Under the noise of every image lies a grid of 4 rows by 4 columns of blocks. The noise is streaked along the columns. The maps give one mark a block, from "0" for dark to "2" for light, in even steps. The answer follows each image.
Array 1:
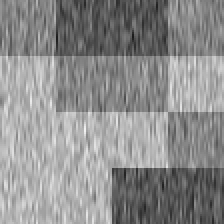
1 0 0 1
2 1 1 2
2 2 2 1
2 2 0 0
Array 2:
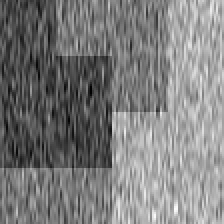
0 1 1 2
0 0 1 2
0 0 2 2
1 1 2 2
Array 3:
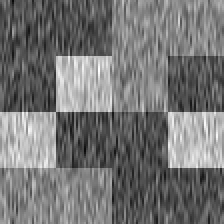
0 0 1 1
0 2 1 0
2 0 0 2
1 1 0 0
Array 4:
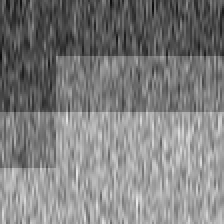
0 0 0 0
0 1 1 1
1 2 2 2
2 2 2 2
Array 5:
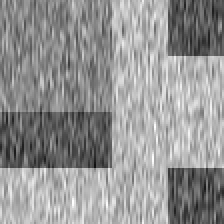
1 1 2 0
1 1 2 2
0 0 2 2
2 2 2 0
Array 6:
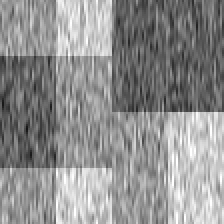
1 2 0 0
0 1 0 0
0 1 1 2
1 2 1 2
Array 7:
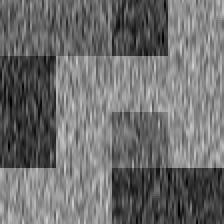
1 1 0 2
0 2 2 2
0 2 1 2
2 2 0 0
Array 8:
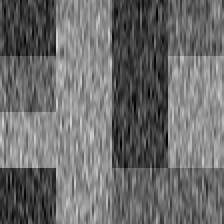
0 2 0 1
1 2 0 2
2 2 0 2
0 2 1 1
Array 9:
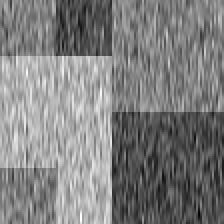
1 0 1 1
2 2 1 1
2 2 0 0
1 2 0 0
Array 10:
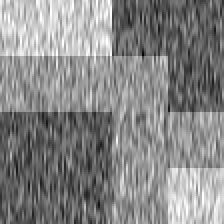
2 2 0 0
1 1 1 0
0 0 1 1
0 0 1 2
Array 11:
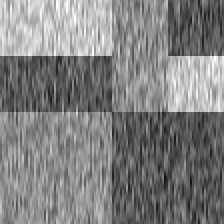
2 2 1 0
0 0 1 2
1 1 0 0
1 1 0 0
